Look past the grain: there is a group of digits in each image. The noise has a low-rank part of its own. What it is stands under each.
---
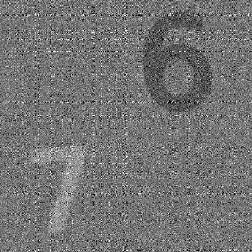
top right: dark 6; bottom left: light 7
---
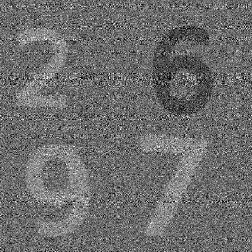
top left: light 2; top right: dark 6; bottom left: light 9; bottom right: light 7
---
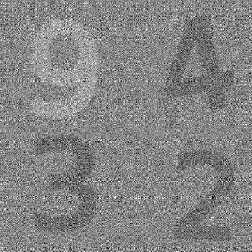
top left: light 9; top right: dark 4; bottom left: dark 3; bottom right: dark 2
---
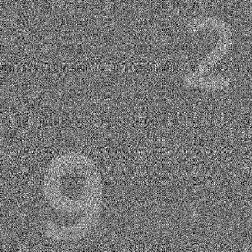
top right: light 2; bottom left: light 9
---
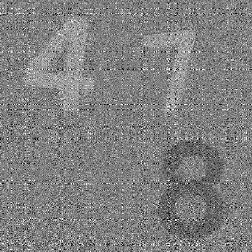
top left: light 4; top right: light 7; bottom right: dark 8
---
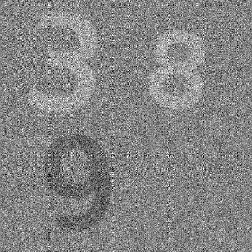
top left: light 3; top right: light 8; bottom left: dark 9
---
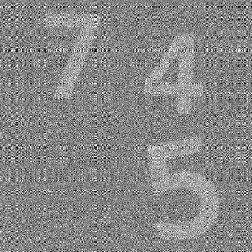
top left: light 7; top right: light 4; bottom right: light 5
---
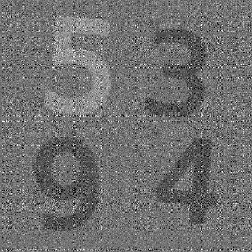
top left: light 5; top right: dark 3; bottom left: dark 9; bottom right: dark 4
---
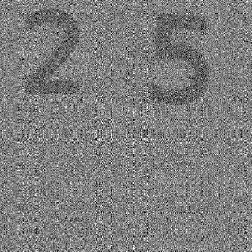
top left: dark 2; top right: dark 5
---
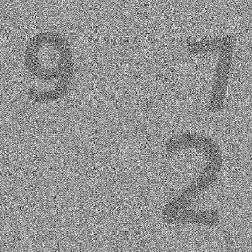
top left: dark 9; top right: dark 7; bottom right: dark 2
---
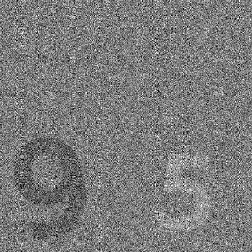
bottom left: dark 9; bottom right: light 5
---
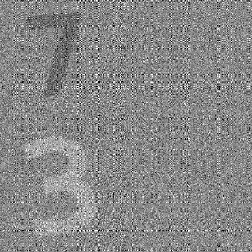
top left: dark 7; bottom left: light 3
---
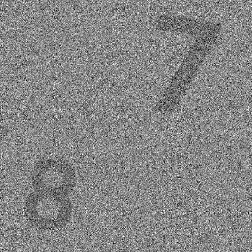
top right: dark 7; bottom left: dark 8
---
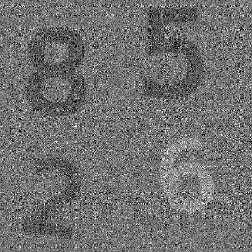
top left: dark 8; top right: dark 5; bottom left: dark 2; bottom right: light 6
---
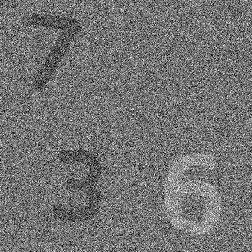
top left: dark 7; bottom left: dark 3; bottom right: light 6
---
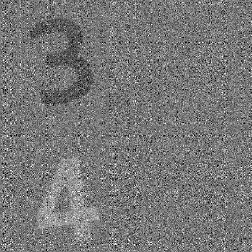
top left: dark 3; bottom left: light 4
